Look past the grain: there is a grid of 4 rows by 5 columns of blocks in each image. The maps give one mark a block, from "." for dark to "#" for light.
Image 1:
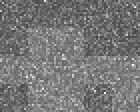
. . . . .
. # # . .
# # # # #
. # # . #
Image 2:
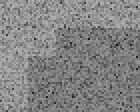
# # # # #
# # . . .
# . . . .
# . . . .
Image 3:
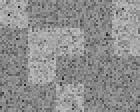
# . . . #
. # # . #
. # . . .
. . # . .
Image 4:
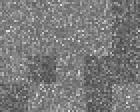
# # # # .
# # # # .
# . # . .
. # # . #
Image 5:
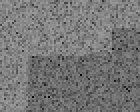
# # # # #
# # # # .
# . . . .
# . . . .
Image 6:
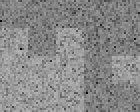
. . . . .
# . # . .
# # # . #
# # # . .
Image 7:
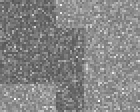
. . # # #
. . . # #
. . . # #
# # . # #
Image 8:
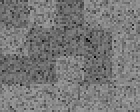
. # . # #
# . . . #
. . # . #
# # # # #
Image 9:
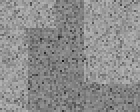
# # . # #
# . . # #
# . . # #
# . . . .
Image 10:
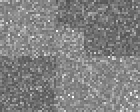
# # . . .
# # # . .
. . # # #
. . # # #
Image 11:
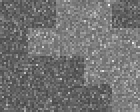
. . # # .
. # # # #
. . . # #
. . . . #
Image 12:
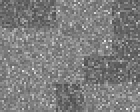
. . # # .
# # # # .
# # # . .
# # . # #
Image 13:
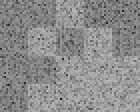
. . # . .
. # . # .
. . # # #
. # # # #
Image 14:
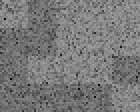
# . # # #
. . # # #
. # # # .
. . . . #
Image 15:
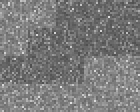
# # . . .
# . . . .
. . . # #
# # # # #
